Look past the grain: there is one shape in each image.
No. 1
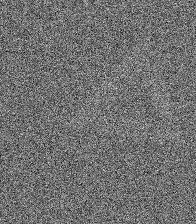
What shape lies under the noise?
triangle frame
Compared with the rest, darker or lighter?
lighter
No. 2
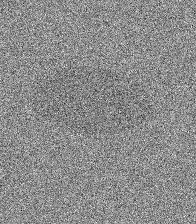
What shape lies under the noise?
ellipse
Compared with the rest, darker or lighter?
darker
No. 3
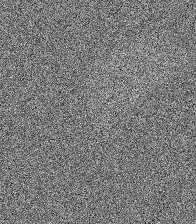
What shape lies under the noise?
half disc
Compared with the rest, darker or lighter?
lighter
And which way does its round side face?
up and left
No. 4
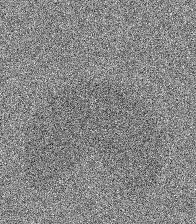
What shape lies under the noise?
disc with a wedge cut out
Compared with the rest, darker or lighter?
darker
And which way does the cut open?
down
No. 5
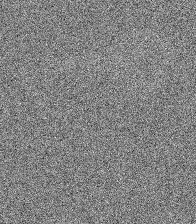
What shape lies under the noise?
lollipop
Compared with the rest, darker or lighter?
lighter
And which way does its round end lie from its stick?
right
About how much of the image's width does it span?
two thirds
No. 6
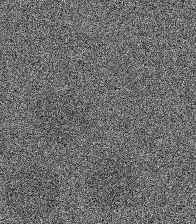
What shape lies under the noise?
three dots
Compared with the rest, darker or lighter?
darker
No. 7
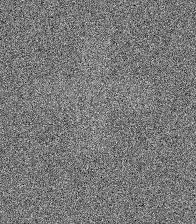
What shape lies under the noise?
cross
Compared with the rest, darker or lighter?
lighter
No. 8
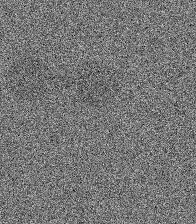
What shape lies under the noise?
dumbbell
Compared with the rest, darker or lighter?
darker
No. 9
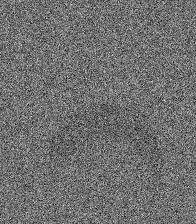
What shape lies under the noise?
crescent
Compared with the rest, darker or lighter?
darker
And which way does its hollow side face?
down
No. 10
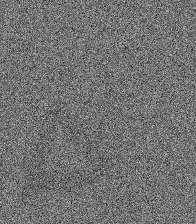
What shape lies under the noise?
triangle frame
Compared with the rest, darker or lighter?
darker
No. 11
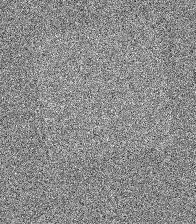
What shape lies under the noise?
square
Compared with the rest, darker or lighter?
lighter
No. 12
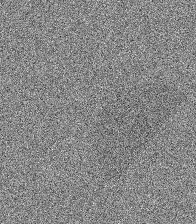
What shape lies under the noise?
half disc
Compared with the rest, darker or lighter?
darker
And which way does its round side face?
up and left
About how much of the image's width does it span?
half
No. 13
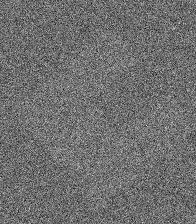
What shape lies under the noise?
square with a notch
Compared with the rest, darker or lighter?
lighter
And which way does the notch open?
up and right
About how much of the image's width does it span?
nearly all
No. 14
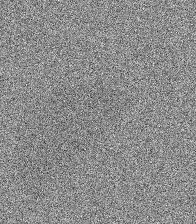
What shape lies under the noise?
half disc
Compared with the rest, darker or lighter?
darker
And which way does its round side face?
up and left
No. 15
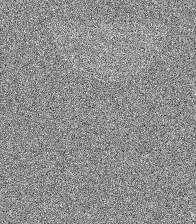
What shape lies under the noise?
half disc
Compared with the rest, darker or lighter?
lighter
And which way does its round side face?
down
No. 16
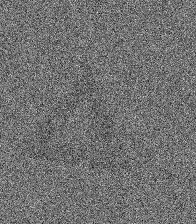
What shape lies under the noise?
triangle frame
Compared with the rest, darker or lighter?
darker
